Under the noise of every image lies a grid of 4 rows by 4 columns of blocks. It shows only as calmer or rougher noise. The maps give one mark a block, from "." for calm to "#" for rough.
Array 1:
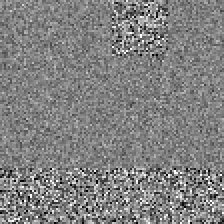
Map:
. . # .
. . . .
. . . .
# # # #
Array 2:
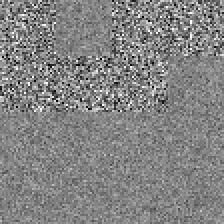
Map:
# . # #
# # # .
. . . .
. . . .
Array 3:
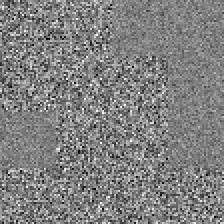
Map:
# # . .
# # # .
. # # .
# # # #
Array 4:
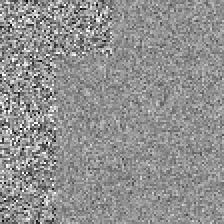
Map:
# # . .
# . . .
# . . .
# . . .
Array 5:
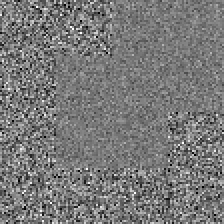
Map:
# # . .
# . . .
# . . #
# # # #
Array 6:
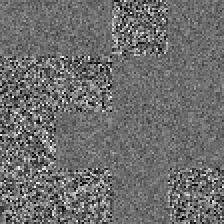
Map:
. . # .
# # . .
# . . .
# # . #
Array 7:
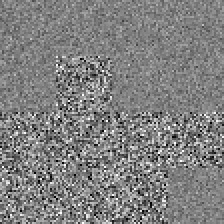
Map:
. . . .
. # . .
# # # #
# # # .
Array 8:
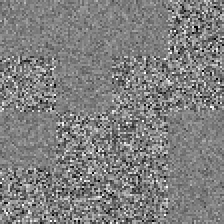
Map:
. . . #
# . # #
. # # .
# # # .
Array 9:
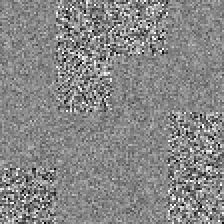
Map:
. # # .
. # . .
. . . #
# . . #
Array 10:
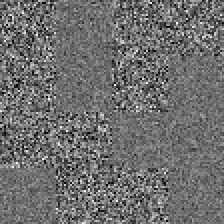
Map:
# . # #
# . # .
# # . .
. # # .
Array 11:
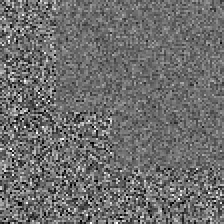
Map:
# . . .
# . . .
# # . .
# # # #
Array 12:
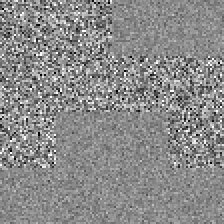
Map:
# # . .
# # # #
# . . #
. . . .
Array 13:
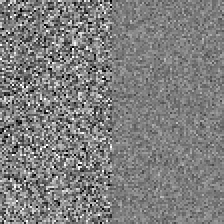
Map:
# # . .
# # . .
# # . .
# # . .
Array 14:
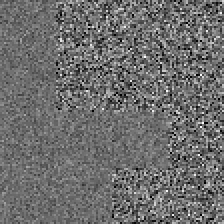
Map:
. # # #
. # # #
. . . #
. . # #
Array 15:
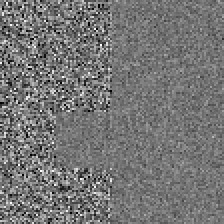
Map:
# # . .
# # . .
# . . .
# # . .
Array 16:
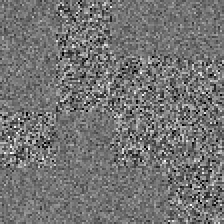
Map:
. # . .
. # # #
# . # #
. . . #
